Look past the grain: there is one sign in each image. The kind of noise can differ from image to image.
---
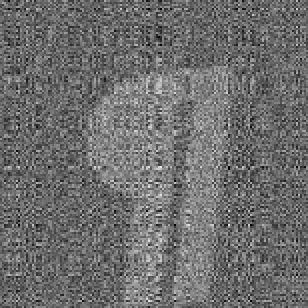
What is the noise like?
low rank plus noise
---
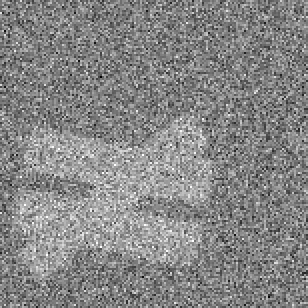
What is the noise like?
independent entries
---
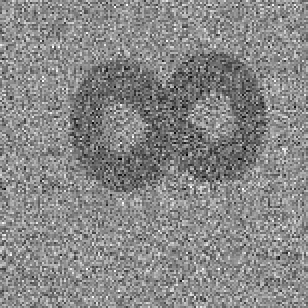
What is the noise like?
low rank plus noise
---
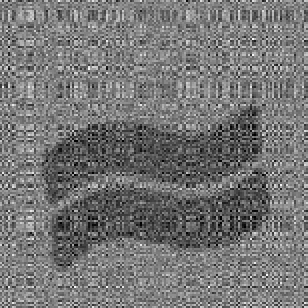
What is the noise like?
low rank plus noise
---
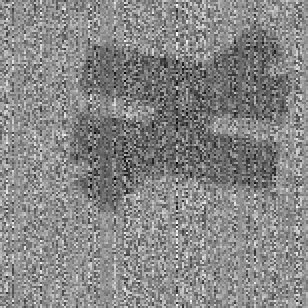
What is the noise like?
columns of uneven size
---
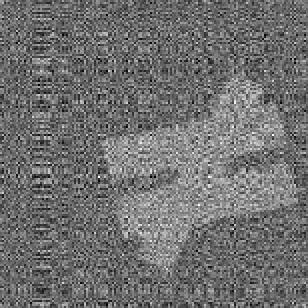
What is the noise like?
low rank plus noise
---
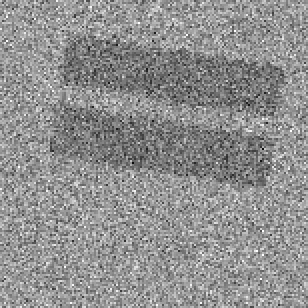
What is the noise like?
independent entries
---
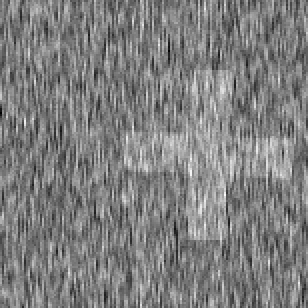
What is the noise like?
streaked along the columns
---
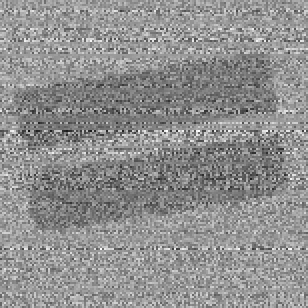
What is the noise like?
rows of uneven size
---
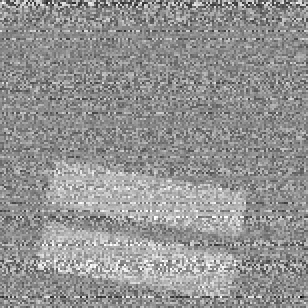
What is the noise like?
rows of uneven size
